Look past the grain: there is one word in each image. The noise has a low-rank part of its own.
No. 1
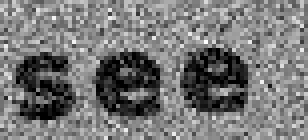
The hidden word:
see
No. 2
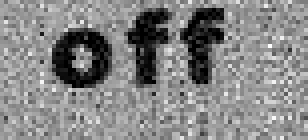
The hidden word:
off
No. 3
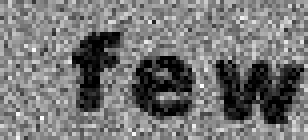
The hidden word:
few
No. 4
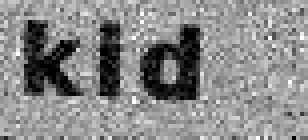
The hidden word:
kid
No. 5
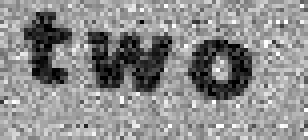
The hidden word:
two
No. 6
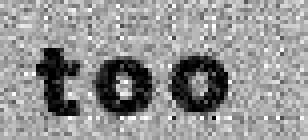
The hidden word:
too
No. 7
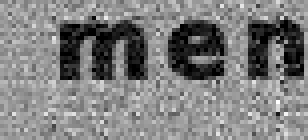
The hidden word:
men
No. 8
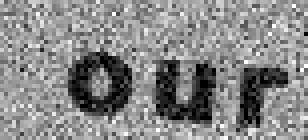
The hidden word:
our
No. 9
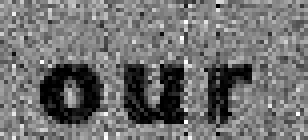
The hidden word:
our
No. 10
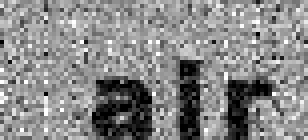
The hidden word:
air
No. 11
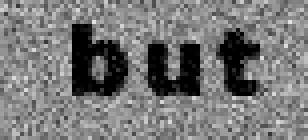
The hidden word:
but
